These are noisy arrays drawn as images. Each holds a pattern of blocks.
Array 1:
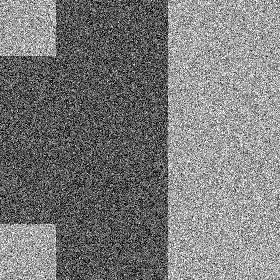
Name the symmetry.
top and bottom mirror each other
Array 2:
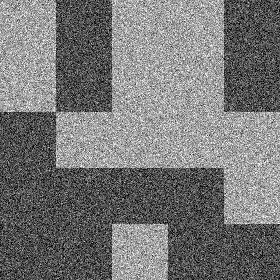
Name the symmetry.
no symmetry
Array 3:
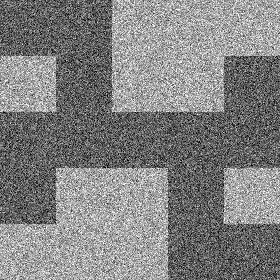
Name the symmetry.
the same after a half turn
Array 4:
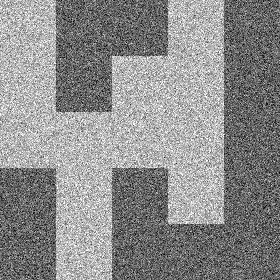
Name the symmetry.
no symmetry
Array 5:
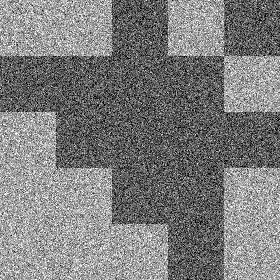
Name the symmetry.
mirrored about the diagonal from the bottom left
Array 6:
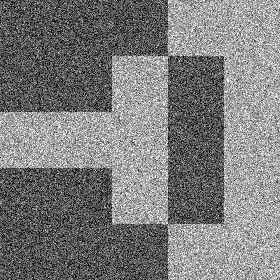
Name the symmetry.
top and bottom mirror each other
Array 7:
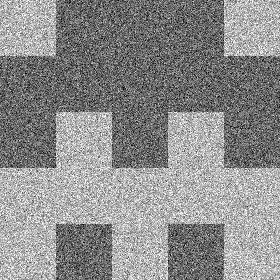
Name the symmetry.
left and right mirror each other
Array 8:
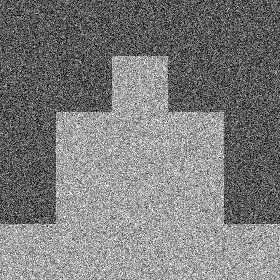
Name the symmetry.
left and right mirror each other
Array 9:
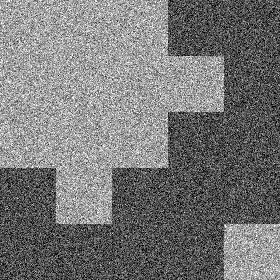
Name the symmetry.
mirrored about the diagonal from the top left
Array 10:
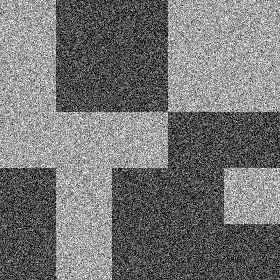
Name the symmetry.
no symmetry
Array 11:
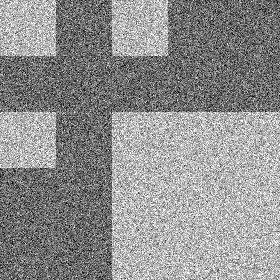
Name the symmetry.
mirrored about the diagonal from the top left
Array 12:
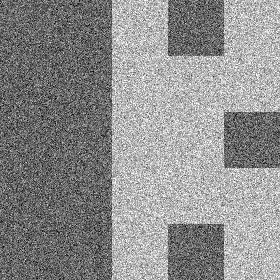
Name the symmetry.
top and bottom mirror each other
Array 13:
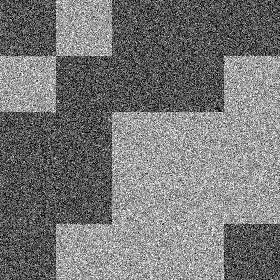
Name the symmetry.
mirrored about the diagonal from the top left
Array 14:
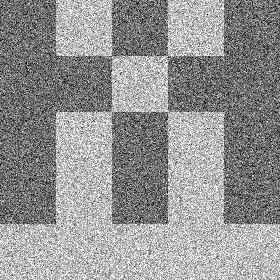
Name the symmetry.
left and right mirror each other
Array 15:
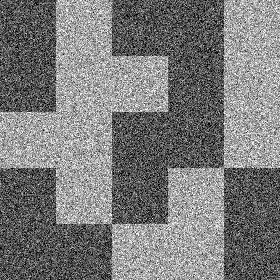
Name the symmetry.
no symmetry
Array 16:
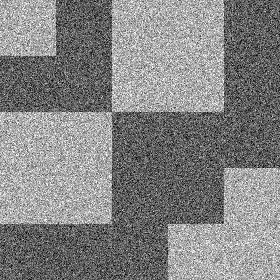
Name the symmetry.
mirrored about the diagonal from the top left
